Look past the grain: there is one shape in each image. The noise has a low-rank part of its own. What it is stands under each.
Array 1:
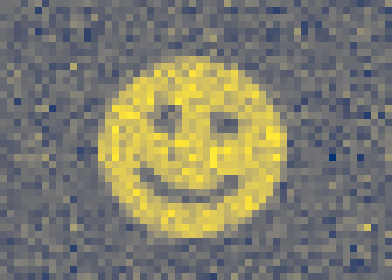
light smiling face
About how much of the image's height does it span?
two thirds
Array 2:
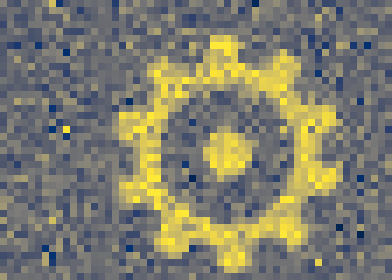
light gear
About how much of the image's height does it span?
nearly all
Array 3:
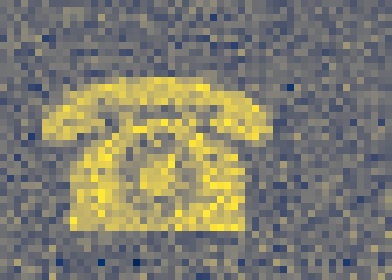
light telephone
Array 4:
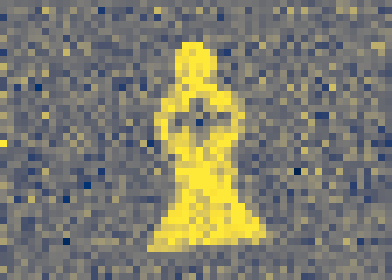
light chess bishop
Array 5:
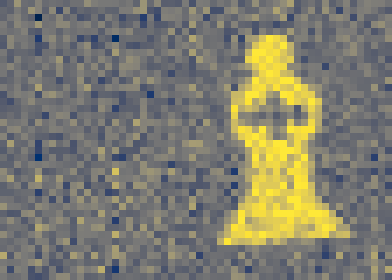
light chess bishop
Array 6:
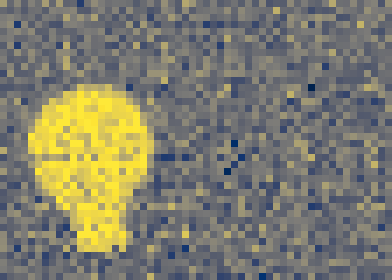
light light bulb
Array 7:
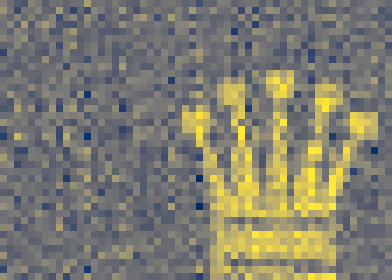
light chess queen
